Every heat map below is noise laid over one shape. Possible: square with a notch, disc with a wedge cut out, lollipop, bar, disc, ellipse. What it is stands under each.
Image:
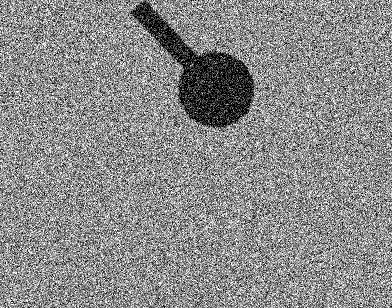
dark lollipop, top middle
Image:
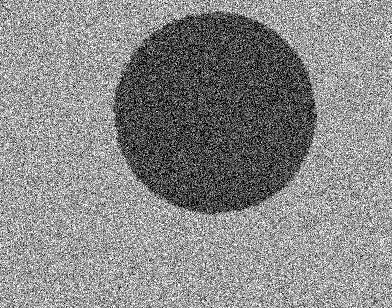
dark disc
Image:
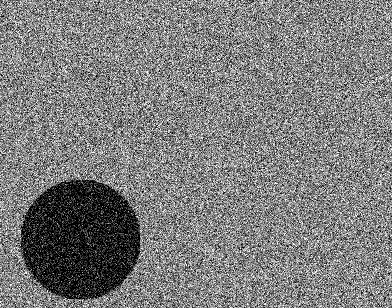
dark disc, bottom left
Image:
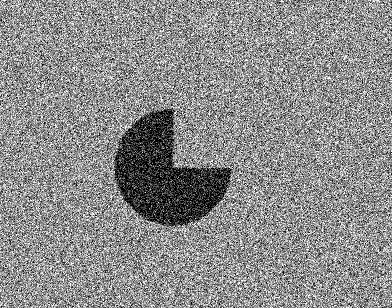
dark disc with a wedge cut out, centre
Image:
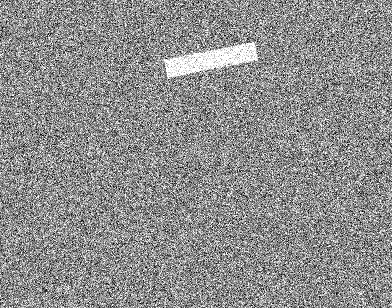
light bar, top middle
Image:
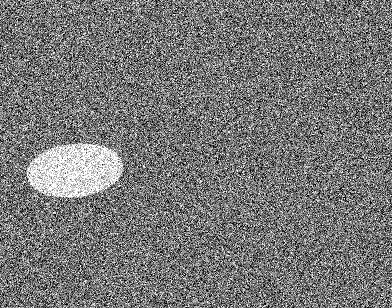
light ellipse, middle left
